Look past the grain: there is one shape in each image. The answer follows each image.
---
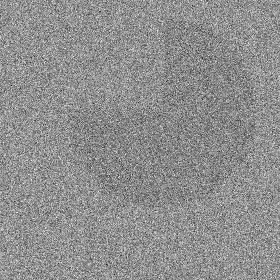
disc with a wedge cut out
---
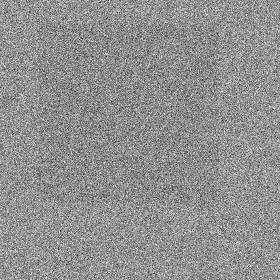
square
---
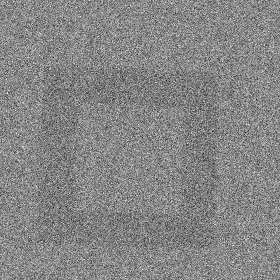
square frame
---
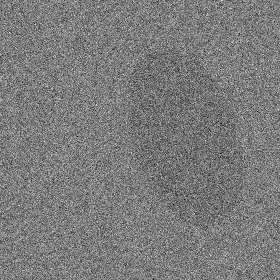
ellipse
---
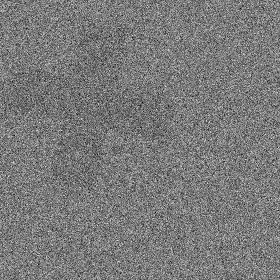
cross
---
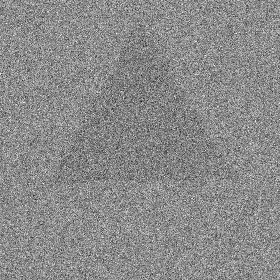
triangle
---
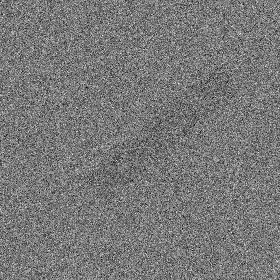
bar
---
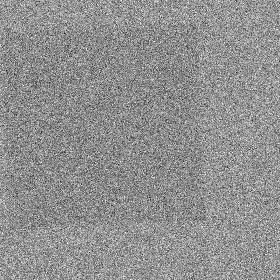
square
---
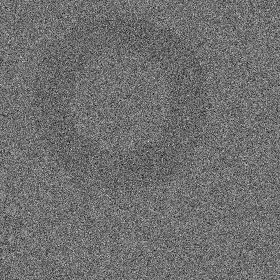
ring
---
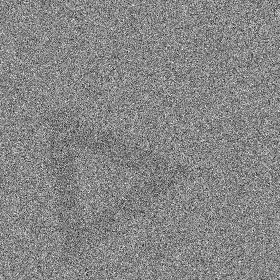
triangle frame
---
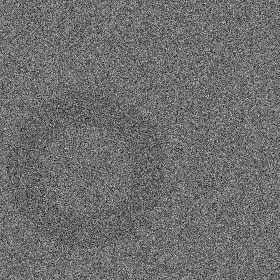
ring
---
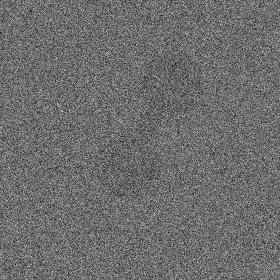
dumbbell
